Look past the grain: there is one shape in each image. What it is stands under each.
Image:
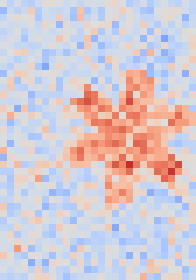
red asterisk
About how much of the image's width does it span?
two thirds
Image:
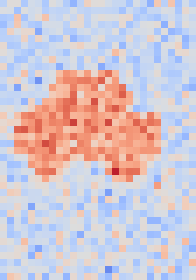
red car
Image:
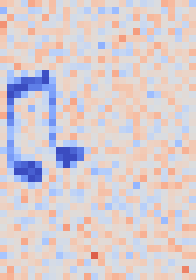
blue pair of musical notes, middle left
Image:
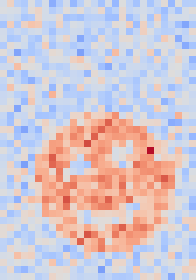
red smiling face
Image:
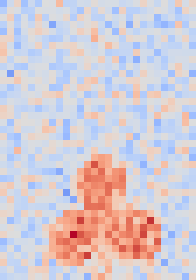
red club
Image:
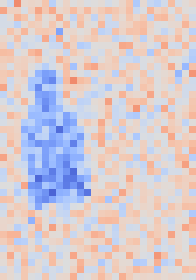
blue bottle
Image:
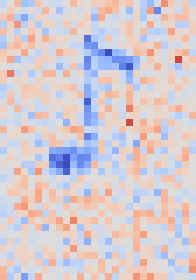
blue musical note
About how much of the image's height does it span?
half
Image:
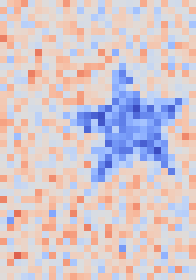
blue star
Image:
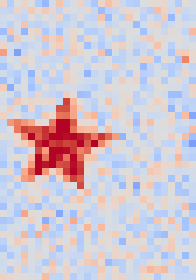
red star
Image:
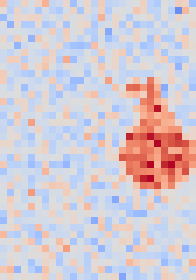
red pear, middle right
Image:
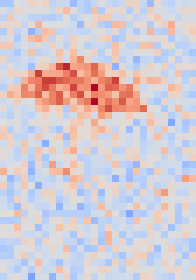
red umbrella
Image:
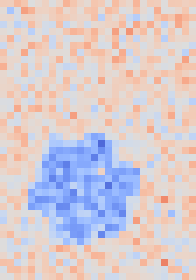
blue flower
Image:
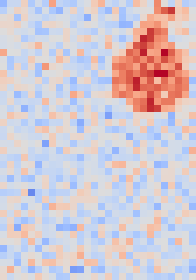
red pear, top right
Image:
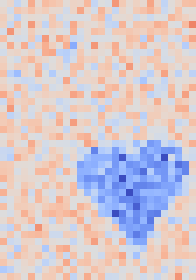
blue heart
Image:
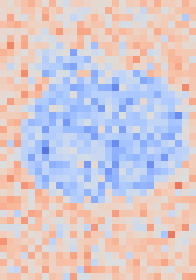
blue apple
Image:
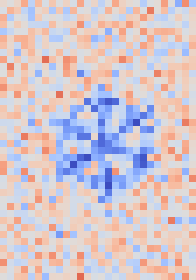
blue snowflake
